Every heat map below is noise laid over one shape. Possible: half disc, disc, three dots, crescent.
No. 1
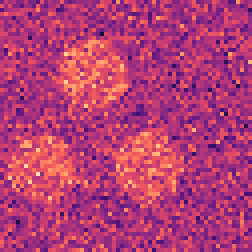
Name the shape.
three dots
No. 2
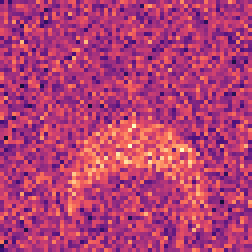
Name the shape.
crescent
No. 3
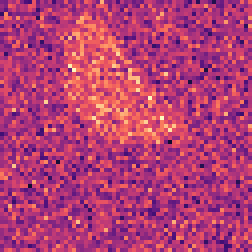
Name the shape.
half disc
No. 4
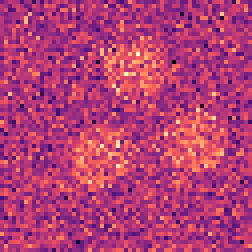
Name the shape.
three dots
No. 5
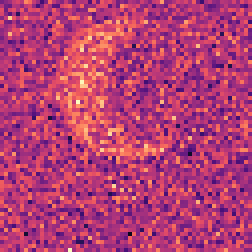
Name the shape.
crescent
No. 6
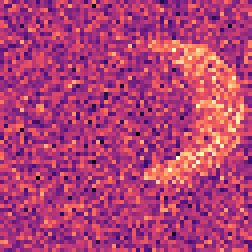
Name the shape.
crescent
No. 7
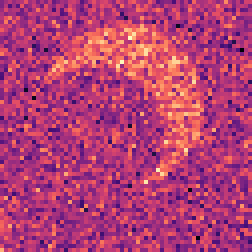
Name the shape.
crescent
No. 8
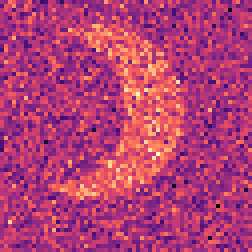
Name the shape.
crescent
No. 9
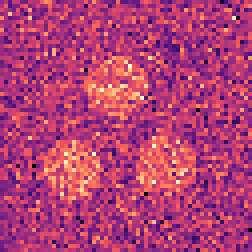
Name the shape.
three dots
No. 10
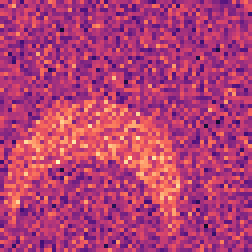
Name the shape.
crescent
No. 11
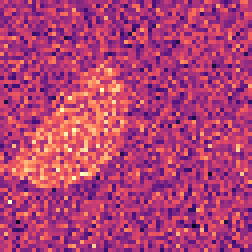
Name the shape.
half disc
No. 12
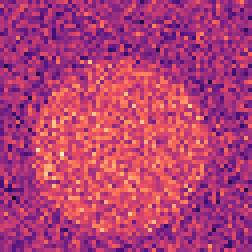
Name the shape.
disc
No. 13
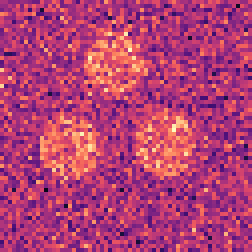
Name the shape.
three dots
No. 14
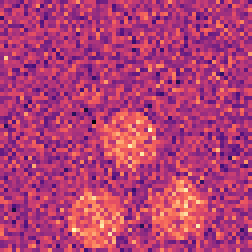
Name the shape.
three dots
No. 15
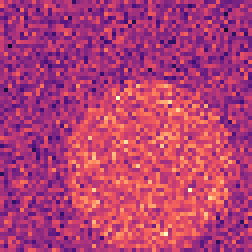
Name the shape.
disc
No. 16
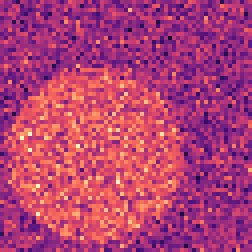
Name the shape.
disc
